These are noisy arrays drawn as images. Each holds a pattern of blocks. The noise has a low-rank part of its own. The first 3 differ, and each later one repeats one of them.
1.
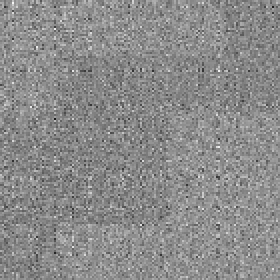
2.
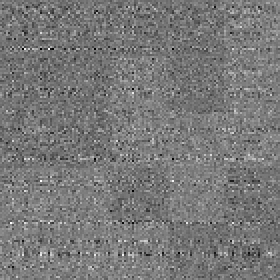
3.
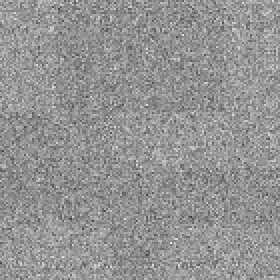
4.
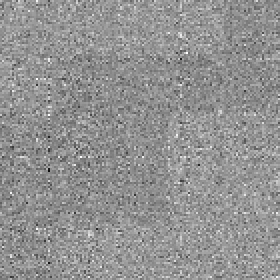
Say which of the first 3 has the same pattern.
1
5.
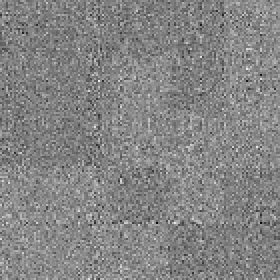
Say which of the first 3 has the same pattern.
2
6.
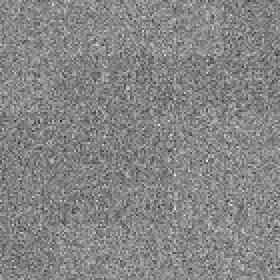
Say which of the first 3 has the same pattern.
1
